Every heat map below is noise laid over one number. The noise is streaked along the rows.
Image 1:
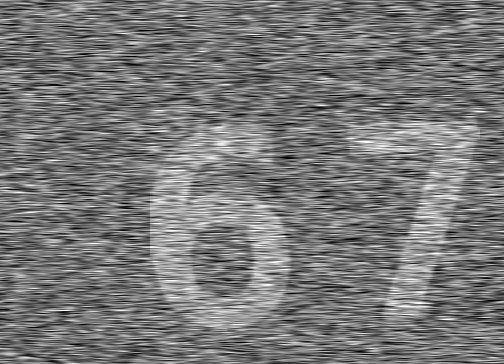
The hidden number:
67
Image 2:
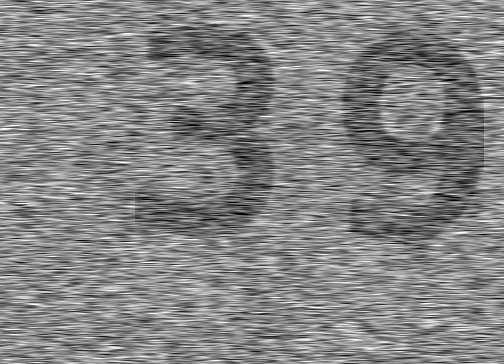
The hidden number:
39
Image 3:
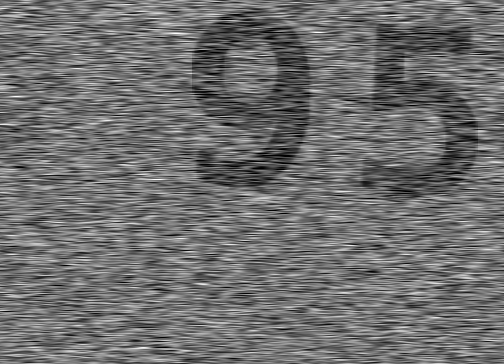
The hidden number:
95
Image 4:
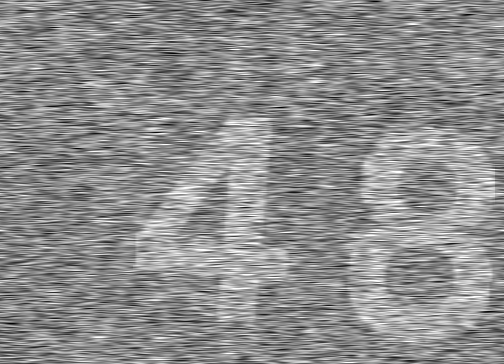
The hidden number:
48
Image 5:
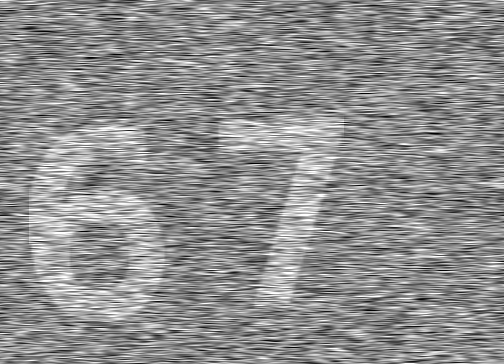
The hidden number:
67
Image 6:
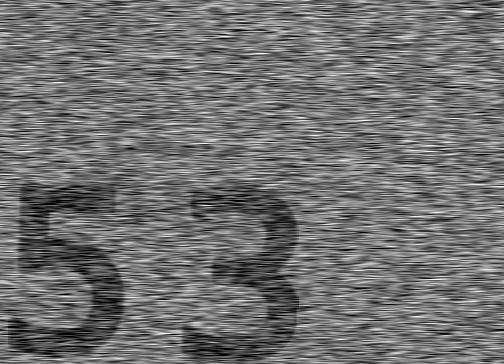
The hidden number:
53
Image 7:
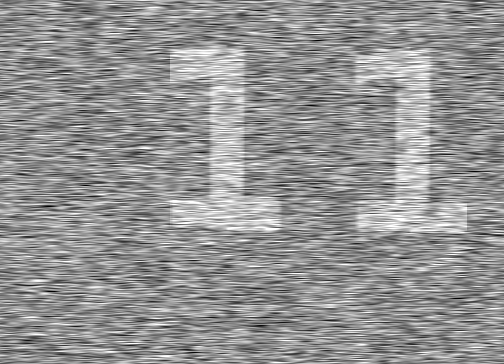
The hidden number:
11
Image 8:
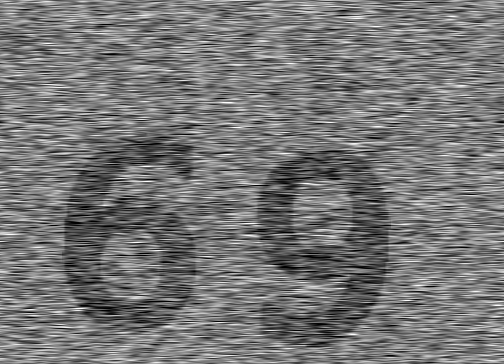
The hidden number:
69
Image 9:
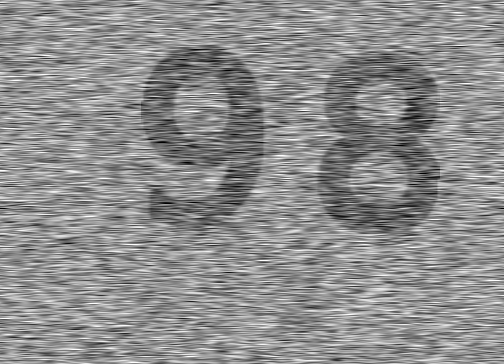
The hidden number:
98
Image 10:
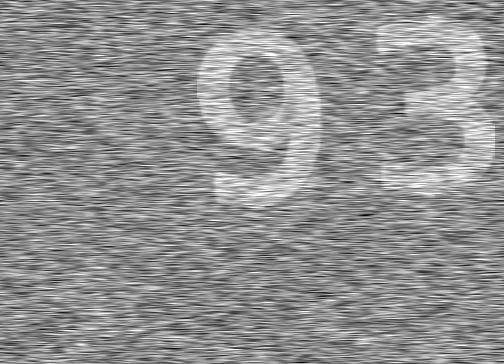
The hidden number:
93
